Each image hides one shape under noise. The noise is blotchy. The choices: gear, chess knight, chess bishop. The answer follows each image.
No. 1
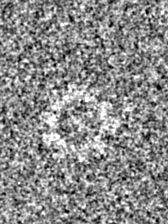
gear
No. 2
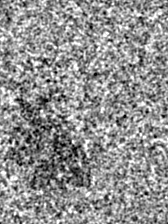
chess knight
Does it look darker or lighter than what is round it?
darker
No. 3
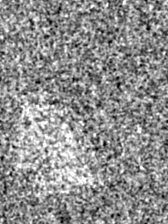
chess knight
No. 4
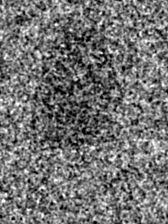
chess knight
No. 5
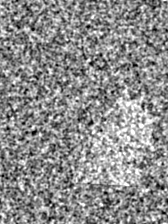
chess knight
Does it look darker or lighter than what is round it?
lighter
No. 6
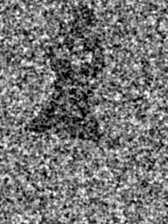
chess bishop
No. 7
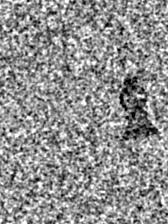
chess bishop
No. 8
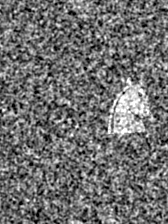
chess knight
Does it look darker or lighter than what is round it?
lighter
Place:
middle right
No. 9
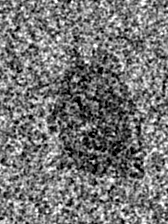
chess knight
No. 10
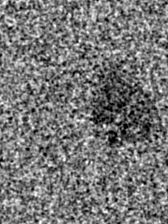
chess knight
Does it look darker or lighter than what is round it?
darker
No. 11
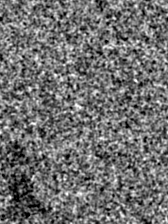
chess bishop
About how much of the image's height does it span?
a third
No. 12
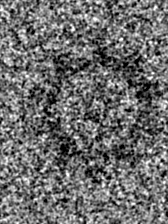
gear
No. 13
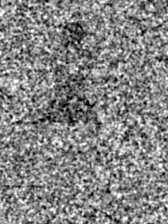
chess bishop
